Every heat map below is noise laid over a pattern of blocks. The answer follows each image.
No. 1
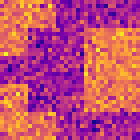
top and bottom mirror each other
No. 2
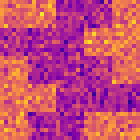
the same after a half turn
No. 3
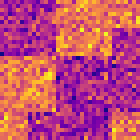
mirrored about the diagonal from the top left
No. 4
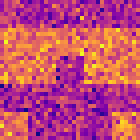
left and right mirror each other
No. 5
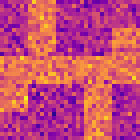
the same after a half turn
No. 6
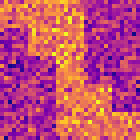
the same after a half turn
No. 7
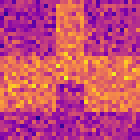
left and right mirror each other
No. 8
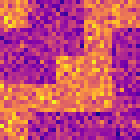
mirrored about the diagonal from the top left
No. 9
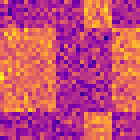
top and bottom mirror each other
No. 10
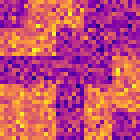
mirrored about the diagonal from the bottom left
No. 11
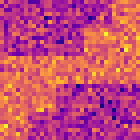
the same after a half turn
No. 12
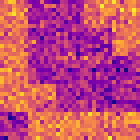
mirrored about the diagonal from the bottom left
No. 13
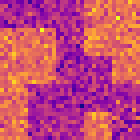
no symmetry
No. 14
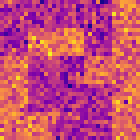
no symmetry
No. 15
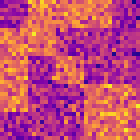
mirrored about the diagonal from the top left
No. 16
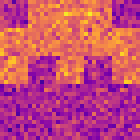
left and right mirror each other
